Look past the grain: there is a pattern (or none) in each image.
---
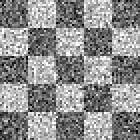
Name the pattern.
a checkerboard
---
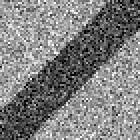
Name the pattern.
a diagonal band
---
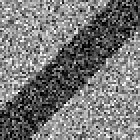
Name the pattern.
a diagonal band
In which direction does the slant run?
bottom left to top right
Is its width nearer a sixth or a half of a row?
a half
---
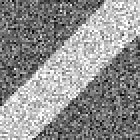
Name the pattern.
a diagonal band
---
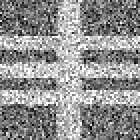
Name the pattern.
bands of rows crossing bands of columns
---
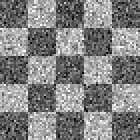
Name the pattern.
a checkerboard
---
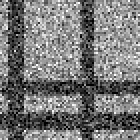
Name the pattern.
bands of rows crossing bands of columns
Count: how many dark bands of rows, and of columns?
2 and 2
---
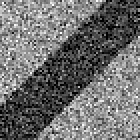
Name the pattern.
a diagonal band
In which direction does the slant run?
bottom left to top right
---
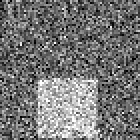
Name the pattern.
one block
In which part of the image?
bottom middle
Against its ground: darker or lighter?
lighter
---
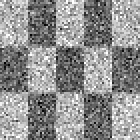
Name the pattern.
a checkerboard
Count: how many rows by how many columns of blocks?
3 by 5
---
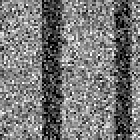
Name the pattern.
bands of columns
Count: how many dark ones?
2
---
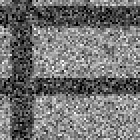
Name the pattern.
bands of rows crossing bands of columns
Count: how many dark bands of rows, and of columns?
2 and 1
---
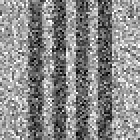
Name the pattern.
bands of columns
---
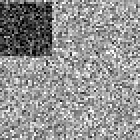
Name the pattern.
one block
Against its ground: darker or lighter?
darker
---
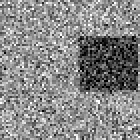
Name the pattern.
one block
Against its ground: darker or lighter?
darker
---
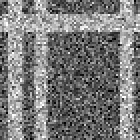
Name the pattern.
bands of rows crossing bands of columns
